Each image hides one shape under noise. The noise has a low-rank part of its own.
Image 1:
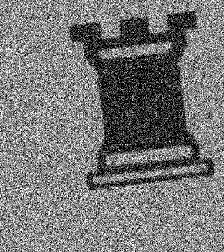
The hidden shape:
chess rook
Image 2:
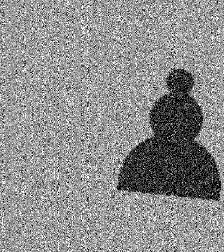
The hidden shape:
chess pawn
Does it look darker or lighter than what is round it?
darker
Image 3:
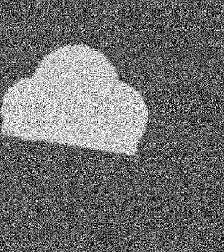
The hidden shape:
cloud
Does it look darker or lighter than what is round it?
lighter
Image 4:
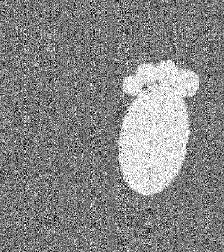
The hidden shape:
footprint
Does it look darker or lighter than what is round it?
lighter
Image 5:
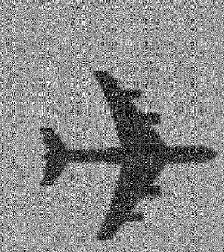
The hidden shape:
airplane
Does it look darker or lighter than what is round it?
darker
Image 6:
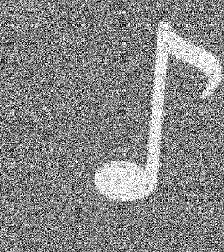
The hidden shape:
musical note
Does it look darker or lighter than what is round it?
lighter
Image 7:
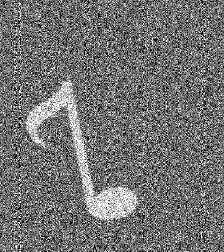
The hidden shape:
musical note
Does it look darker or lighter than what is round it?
lighter
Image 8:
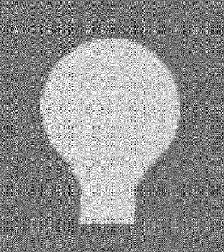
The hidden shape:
light bulb
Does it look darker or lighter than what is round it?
lighter
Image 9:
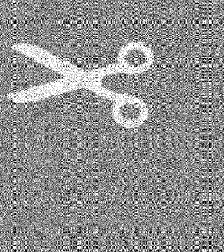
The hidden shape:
pair of scissors
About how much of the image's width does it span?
two thirds
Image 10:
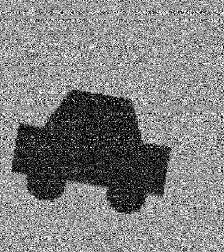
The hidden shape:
car
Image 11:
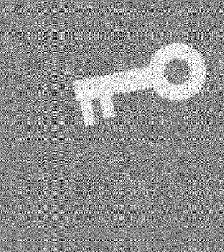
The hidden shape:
key
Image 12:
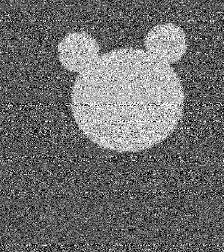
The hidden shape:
bear's head
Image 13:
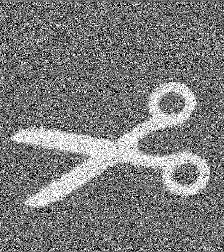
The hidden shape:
pair of scissors
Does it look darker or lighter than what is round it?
lighter
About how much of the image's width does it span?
nearly all
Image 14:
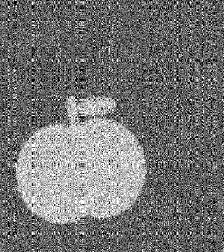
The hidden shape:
apple
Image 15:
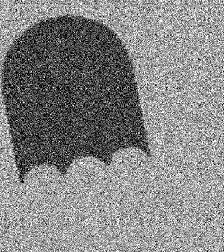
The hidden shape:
ghost
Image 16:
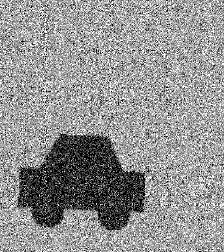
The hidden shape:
car
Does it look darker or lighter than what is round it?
darker
